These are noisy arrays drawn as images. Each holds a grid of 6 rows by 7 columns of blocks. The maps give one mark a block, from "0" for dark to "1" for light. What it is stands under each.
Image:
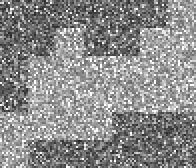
0 0 0 0 0 0 1
0 0 1 0 0 1 1
0 1 1 1 1 1 1
0 1 1 1 1 1 1
1 1 1 1 0 0 0
1 0 0 0 0 0 0
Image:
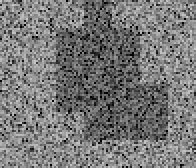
1 1 1 0 1 1 1
1 1 0 0 0 1 1
1 1 0 0 0 1 1
1 1 0 0 0 0 1
1 1 1 0 0 0 1
1 1 1 1 1 1 1
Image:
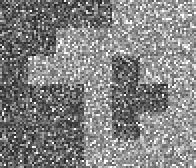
0 0 0 0 1 1 1
0 0 1 1 1 1 1
0 1 1 1 0 1 1
0 0 0 1 0 0 1
0 0 0 1 0 1 1
0 0 0 1 1 1 1
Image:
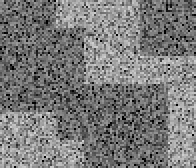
0 0 1 1 1 0 0
0 0 0 1 1 0 0
0 0 0 1 1 1 1
0 0 0 0 0 0 1
1 1 0 0 0 0 1
1 1 1 0 0 0 1
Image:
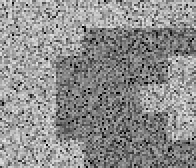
1 1 1 1 1 1 1
1 1 1 0 0 0 0
1 1 0 0 0 0 1
1 1 0 0 0 1 1
1 1 0 0 0 0 1
1 1 1 0 0 0 0
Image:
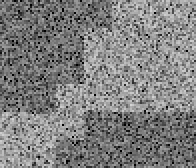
0 0 0 0 1 1 1
0 0 0 1 1 1 1
0 0 0 1 1 1 1
0 0 1 1 1 1 1
1 1 1 0 0 0 0
1 1 0 0 0 0 0
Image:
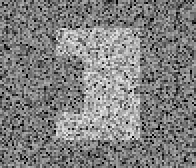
0 0 0 0 0 0 0
0 0 1 1 1 0 0
0 0 0 1 1 0 0
0 0 0 1 1 0 0
0 0 1 1 1 0 0
0 0 0 0 0 0 0
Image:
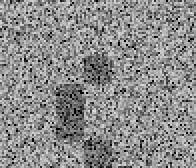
1 1 1 1 1 1 1
1 1 1 1 1 1 1
1 1 1 0 1 1 1
1 1 0 1 1 1 1
1 1 0 1 1 1 1
1 1 1 0 1 1 1
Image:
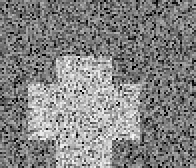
0 0 0 0 0 0 0
0 0 0 0 0 0 0
0 0 1 1 0 0 0
0 1 1 1 1 0 0
0 1 1 1 1 0 0
0 0 1 1 0 0 0
